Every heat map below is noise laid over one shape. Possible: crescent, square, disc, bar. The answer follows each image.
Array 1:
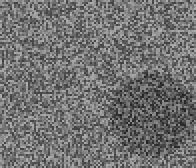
dark disc
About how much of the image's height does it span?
half
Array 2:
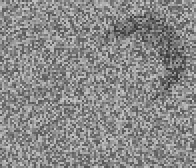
dark crescent
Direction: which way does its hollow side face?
down and left
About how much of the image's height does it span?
half
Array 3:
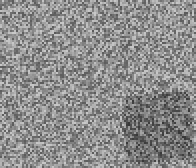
dark square, bottom right
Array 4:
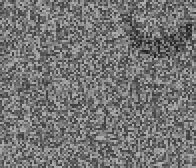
dark crescent, top right
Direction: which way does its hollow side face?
up
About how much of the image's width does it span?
a third
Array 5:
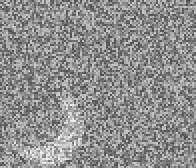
light crescent, bottom left
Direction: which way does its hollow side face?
up and left
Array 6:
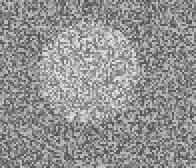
light disc
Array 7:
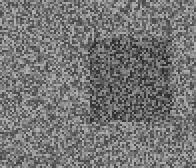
dark square
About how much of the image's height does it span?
half
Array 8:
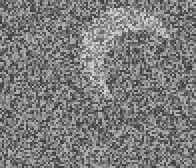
light crescent
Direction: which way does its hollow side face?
down and right
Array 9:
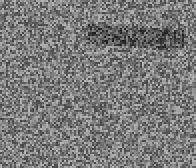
dark bar
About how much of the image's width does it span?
half
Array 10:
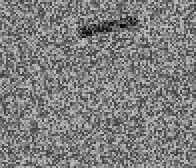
dark bar, top middle
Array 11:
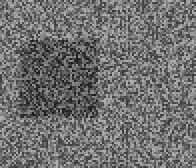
dark square
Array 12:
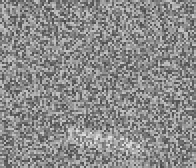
light bar, bottom middle
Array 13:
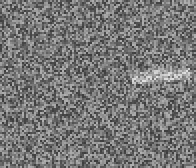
light bar, middle right
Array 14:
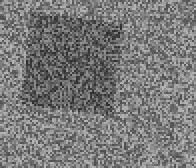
dark square
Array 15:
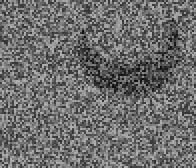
dark crescent
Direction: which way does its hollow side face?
up
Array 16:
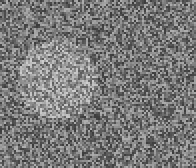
light disc
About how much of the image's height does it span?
half
